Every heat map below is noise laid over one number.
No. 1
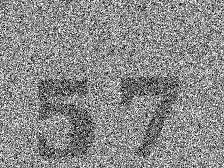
57
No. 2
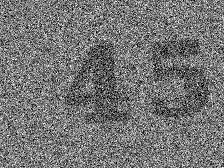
45
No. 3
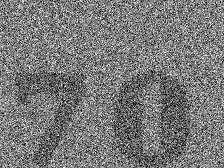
70
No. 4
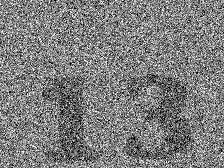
13
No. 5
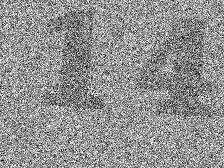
14
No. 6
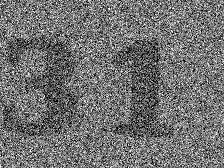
31
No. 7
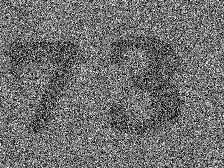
73
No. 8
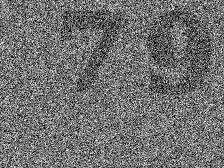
79
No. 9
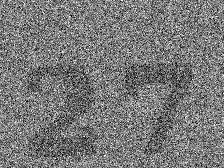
27
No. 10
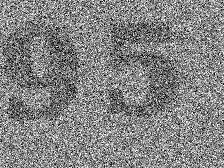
95
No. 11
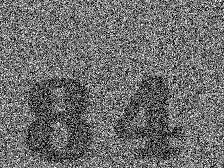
84
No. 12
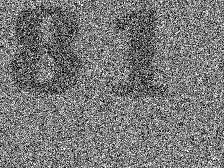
81
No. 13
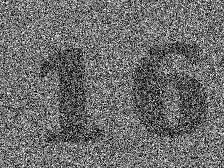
16
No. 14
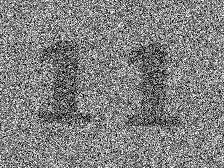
11
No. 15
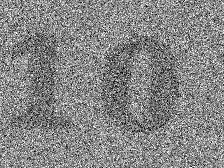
10
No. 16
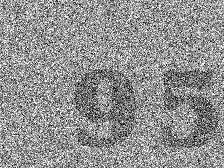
95
